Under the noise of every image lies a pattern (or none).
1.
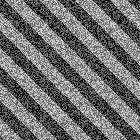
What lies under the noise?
diagonal stripes
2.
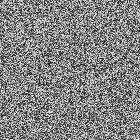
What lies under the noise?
only noise
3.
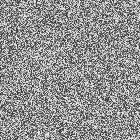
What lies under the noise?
only noise
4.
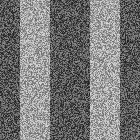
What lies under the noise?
vertical stripes
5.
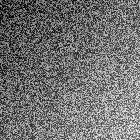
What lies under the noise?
a smooth slope
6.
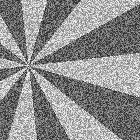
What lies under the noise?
spokes from one point
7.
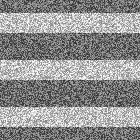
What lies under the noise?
horizontal stripes
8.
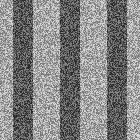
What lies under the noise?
vertical stripes
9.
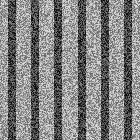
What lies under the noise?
vertical stripes
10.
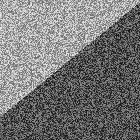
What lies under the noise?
a sharp edge
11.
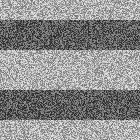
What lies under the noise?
horizontal stripes
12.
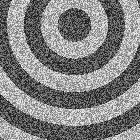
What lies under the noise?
rings round one point
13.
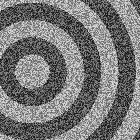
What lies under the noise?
rings round one point
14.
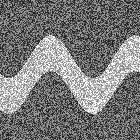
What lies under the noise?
a wavy band
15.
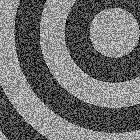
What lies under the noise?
rings round one point
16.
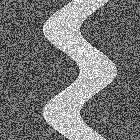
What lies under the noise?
a wavy band
